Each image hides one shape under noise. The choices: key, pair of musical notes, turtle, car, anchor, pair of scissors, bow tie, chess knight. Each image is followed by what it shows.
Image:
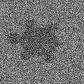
turtle
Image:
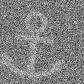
anchor
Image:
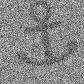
anchor
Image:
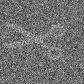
pair of scissors
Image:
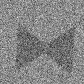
bow tie
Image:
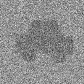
car
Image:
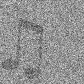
pair of musical notes
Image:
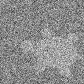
turtle
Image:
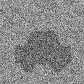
car
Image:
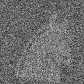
chess knight
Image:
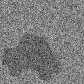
car
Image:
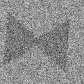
bow tie
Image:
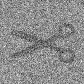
pair of scissors
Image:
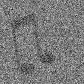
pair of musical notes
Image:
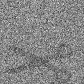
pair of scissors
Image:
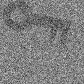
key
